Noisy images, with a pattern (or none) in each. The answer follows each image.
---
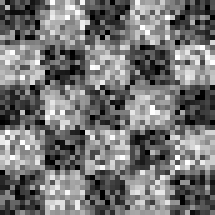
a checkerboard
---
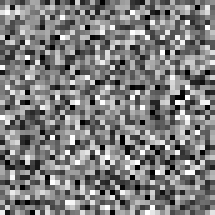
only noise
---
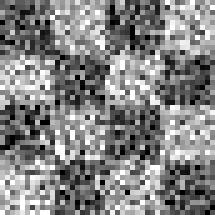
a checkerboard
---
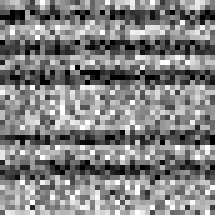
bands of rows
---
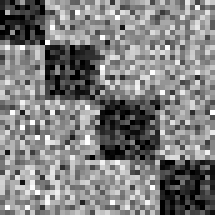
blocks along the diagonal
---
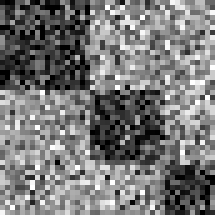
blocks along the diagonal
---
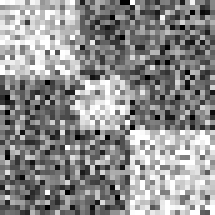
blocks along the diagonal
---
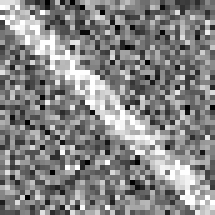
a diagonal band
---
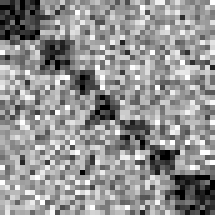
blocks along the diagonal
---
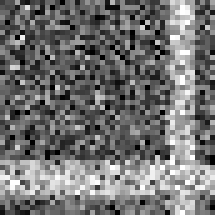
bands of rows crossing bands of columns
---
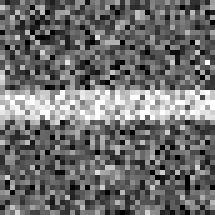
one band of rows
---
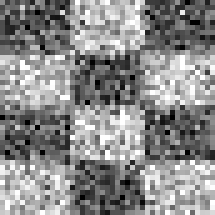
a checkerboard
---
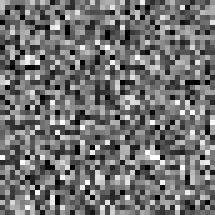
only noise
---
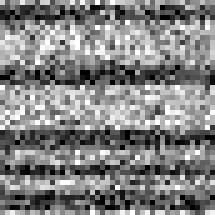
bands of rows
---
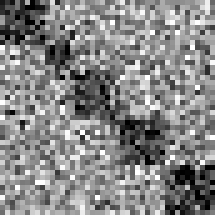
blocks along the diagonal
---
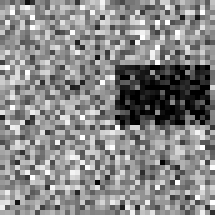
one block
